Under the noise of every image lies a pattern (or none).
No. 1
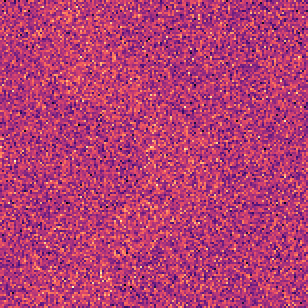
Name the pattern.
a wavy band
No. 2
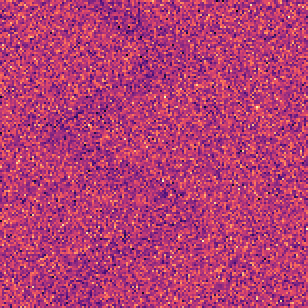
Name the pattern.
a wavy band
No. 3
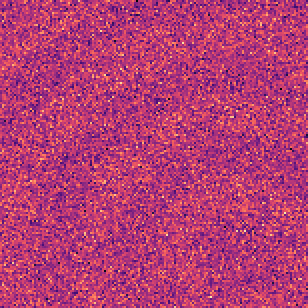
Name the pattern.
rings round one point
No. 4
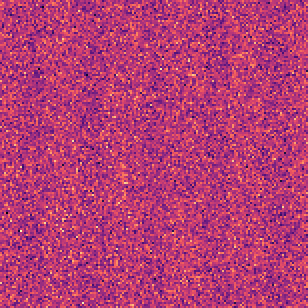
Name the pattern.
vertical stripes
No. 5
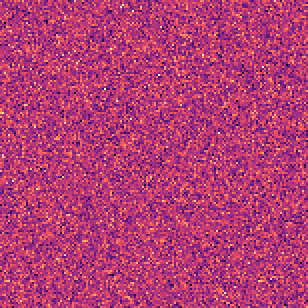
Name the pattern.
only noise
